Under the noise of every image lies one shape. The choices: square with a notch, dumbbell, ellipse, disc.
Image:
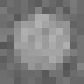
light disc
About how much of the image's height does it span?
two thirds
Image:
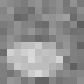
light ellipse
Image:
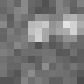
light dumbbell
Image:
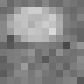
light ellipse
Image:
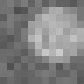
light disc
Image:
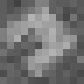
light square with a notch
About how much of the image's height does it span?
nearly all
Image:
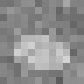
light ellipse
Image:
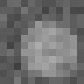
light disc
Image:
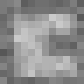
light square with a notch
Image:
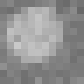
light disc
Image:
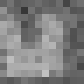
light square with a notch
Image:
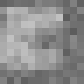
light square with a notch
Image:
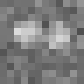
light dumbbell
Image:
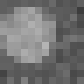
light disc
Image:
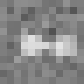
light dumbbell
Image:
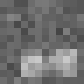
light dumbbell
